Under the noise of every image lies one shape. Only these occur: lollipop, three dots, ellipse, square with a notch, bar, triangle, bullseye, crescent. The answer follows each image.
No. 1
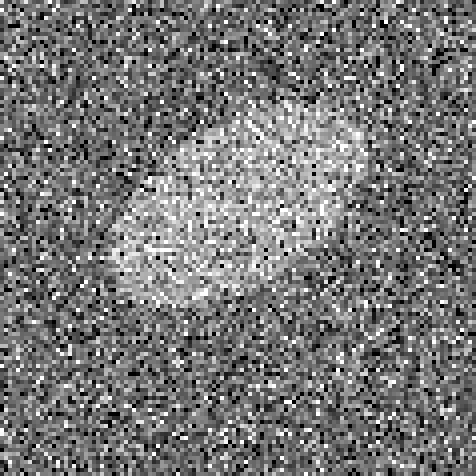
ellipse
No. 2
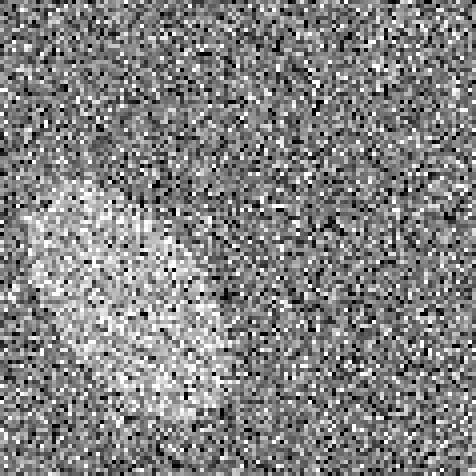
ellipse
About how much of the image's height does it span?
half
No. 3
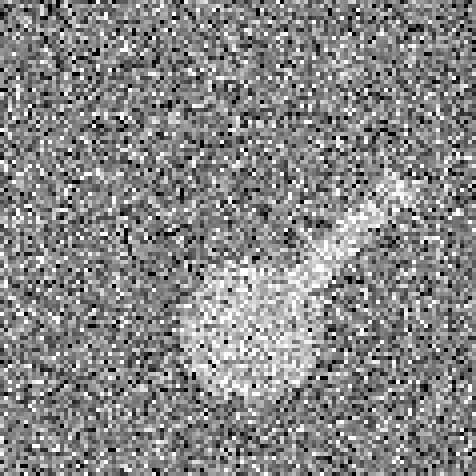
lollipop
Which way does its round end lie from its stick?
down and left
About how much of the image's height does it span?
half
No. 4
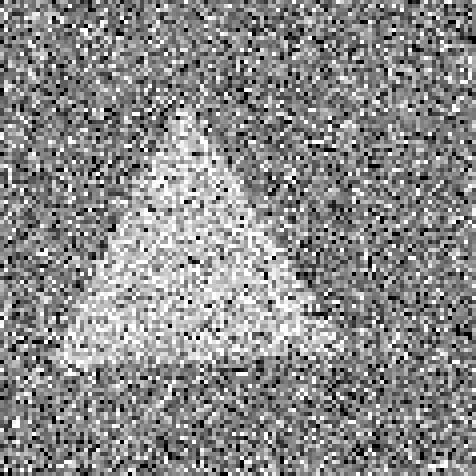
triangle
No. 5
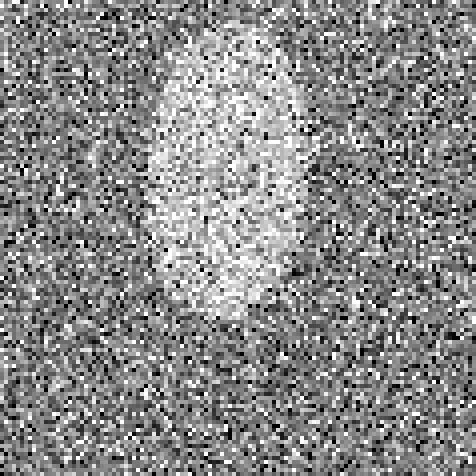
ellipse
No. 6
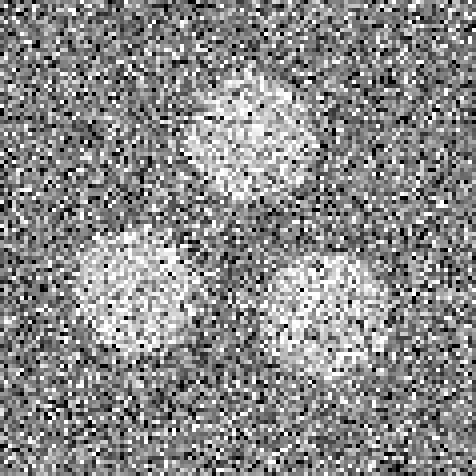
three dots
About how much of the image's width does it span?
two thirds
